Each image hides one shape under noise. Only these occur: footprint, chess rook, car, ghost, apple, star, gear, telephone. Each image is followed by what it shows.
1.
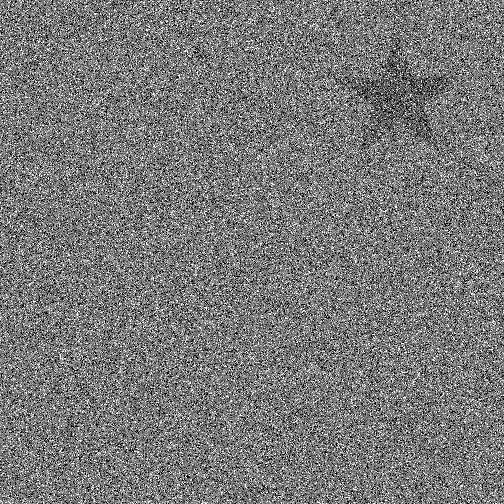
dark star, top right
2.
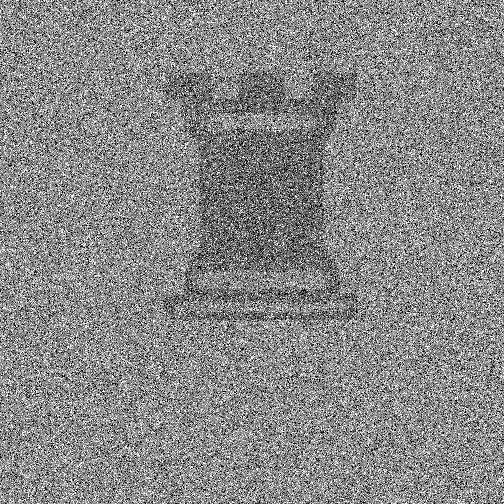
dark chess rook
